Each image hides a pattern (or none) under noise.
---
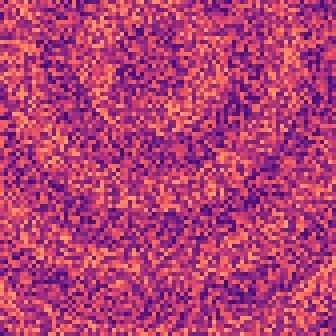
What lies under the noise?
rings round one point
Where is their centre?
top middle
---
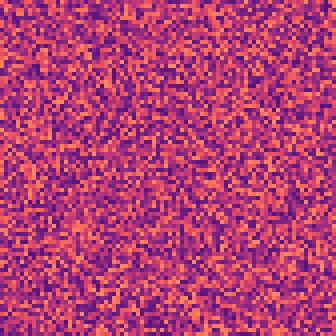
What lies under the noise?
only noise
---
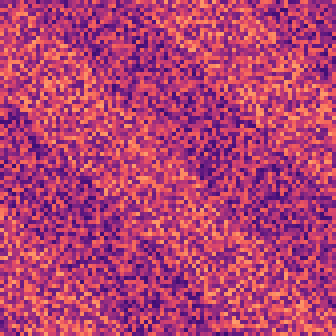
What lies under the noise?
diagonal stripes
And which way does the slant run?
top left to bottom right
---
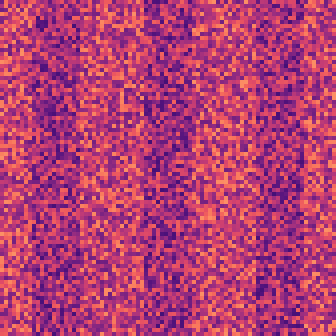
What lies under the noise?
vertical stripes
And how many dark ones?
3
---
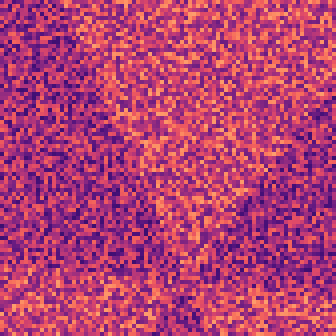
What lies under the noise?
spokes from one point
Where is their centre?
bottom middle
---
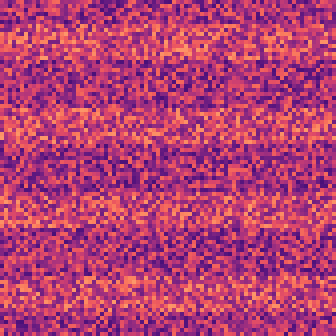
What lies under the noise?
horizontal stripes
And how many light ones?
4
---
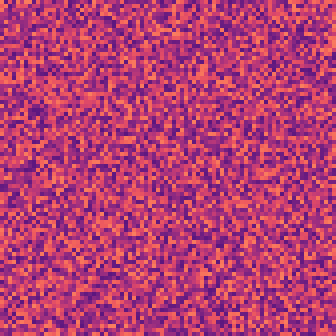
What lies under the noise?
only noise
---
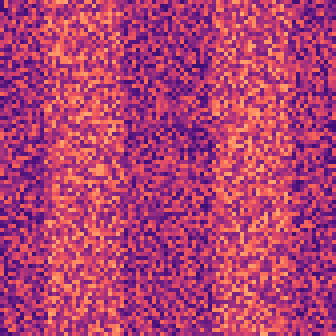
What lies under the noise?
vertical stripes
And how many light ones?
2
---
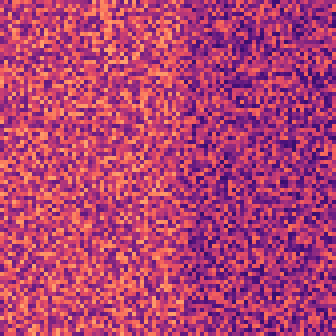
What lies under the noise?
a sharp edge
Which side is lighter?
left
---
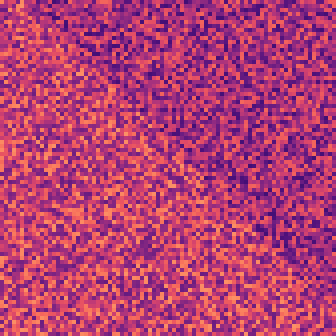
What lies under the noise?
a sharp edge
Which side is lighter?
bottom left
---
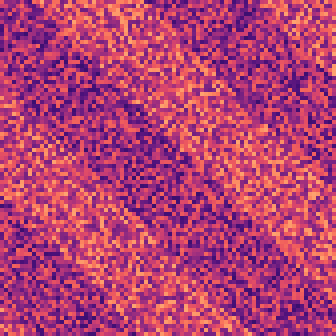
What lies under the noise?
diagonal stripes
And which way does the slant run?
top left to bottom right
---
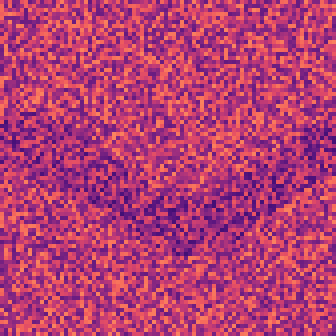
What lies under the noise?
a wavy band
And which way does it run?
left to right
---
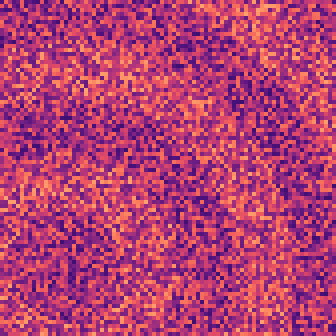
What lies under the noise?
rings round one point
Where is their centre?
bottom left
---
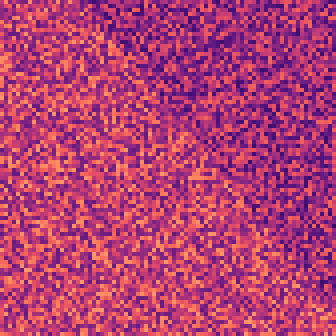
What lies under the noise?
a sharp edge
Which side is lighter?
bottom left
